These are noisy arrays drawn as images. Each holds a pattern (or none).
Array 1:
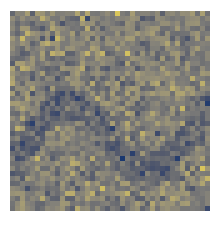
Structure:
a wavy band
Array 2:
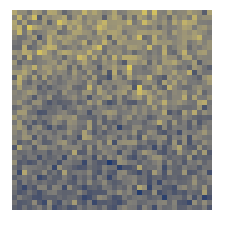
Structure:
a smooth slope
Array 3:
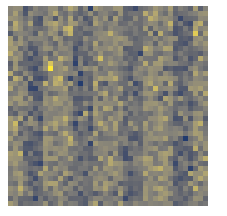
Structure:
vertical stripes
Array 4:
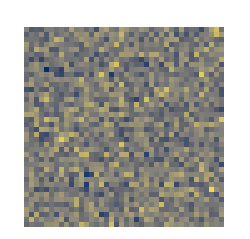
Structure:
only noise
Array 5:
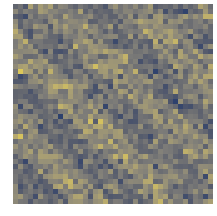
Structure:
diagonal stripes
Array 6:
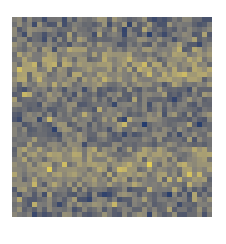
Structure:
horizontal stripes
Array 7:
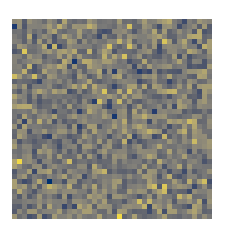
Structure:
only noise
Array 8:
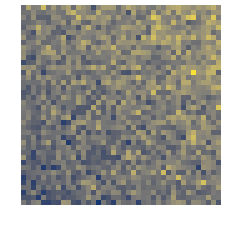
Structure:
a smooth slope
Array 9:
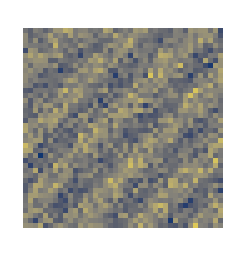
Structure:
diagonal stripes
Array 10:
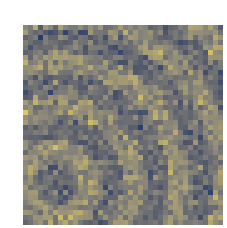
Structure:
rings round one point
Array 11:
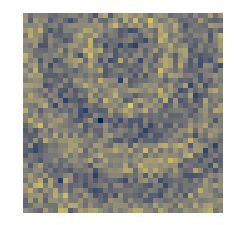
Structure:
rings round one point
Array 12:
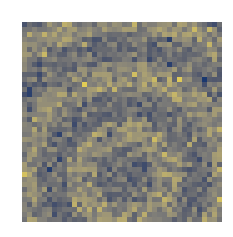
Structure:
rings round one point
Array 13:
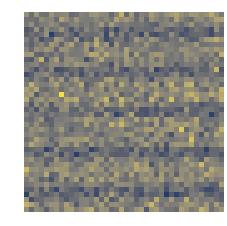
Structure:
horizontal stripes
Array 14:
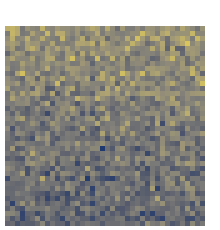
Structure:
a smooth slope
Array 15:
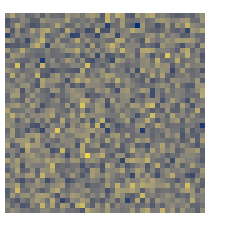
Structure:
only noise
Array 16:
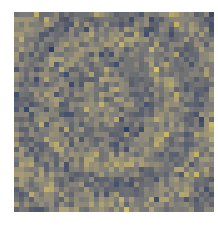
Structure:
rings round one point
